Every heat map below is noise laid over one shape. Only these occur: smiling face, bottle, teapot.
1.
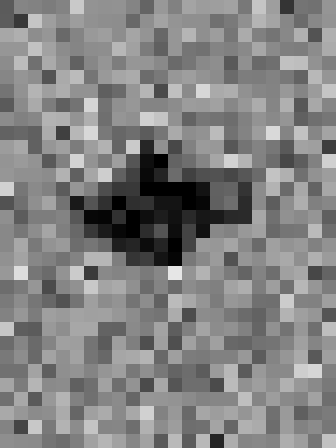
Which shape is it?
teapot
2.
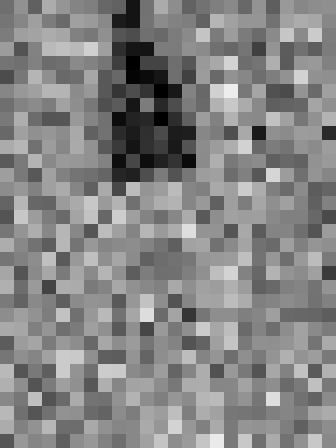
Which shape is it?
bottle
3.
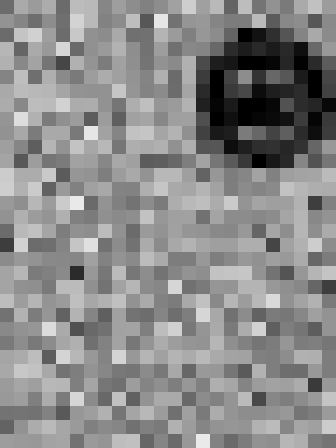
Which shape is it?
smiling face
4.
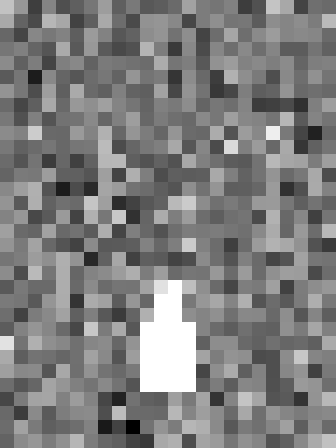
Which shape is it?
bottle
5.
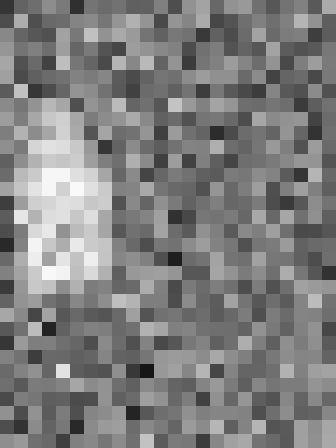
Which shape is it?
bottle
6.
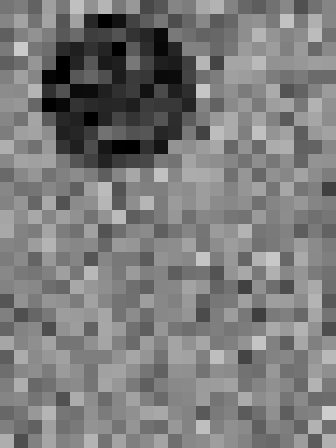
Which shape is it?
smiling face
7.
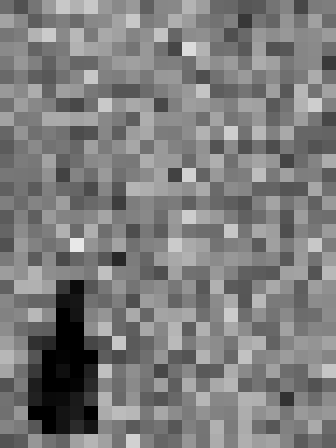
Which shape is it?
bottle
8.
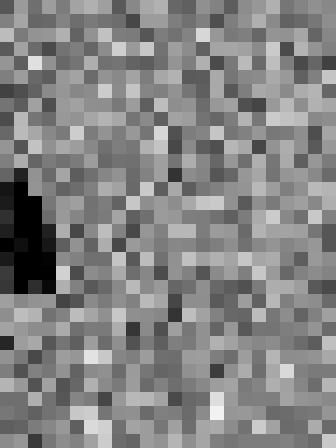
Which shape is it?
bottle
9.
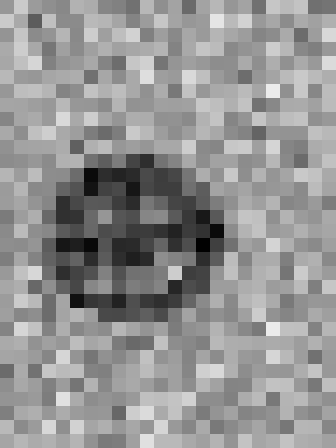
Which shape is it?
smiling face
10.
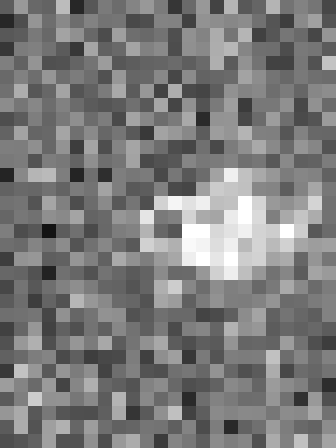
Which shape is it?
teapot
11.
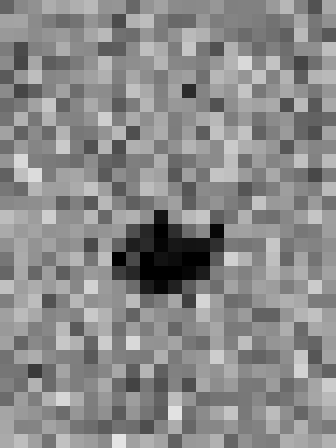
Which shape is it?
teapot
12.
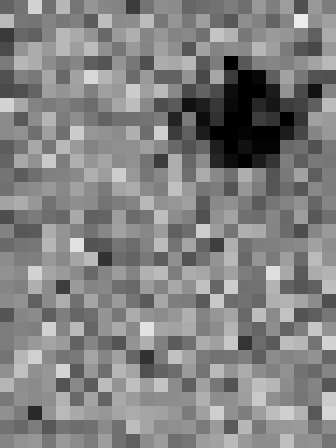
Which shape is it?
teapot
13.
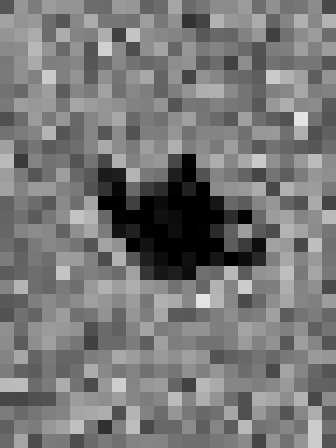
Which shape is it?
teapot
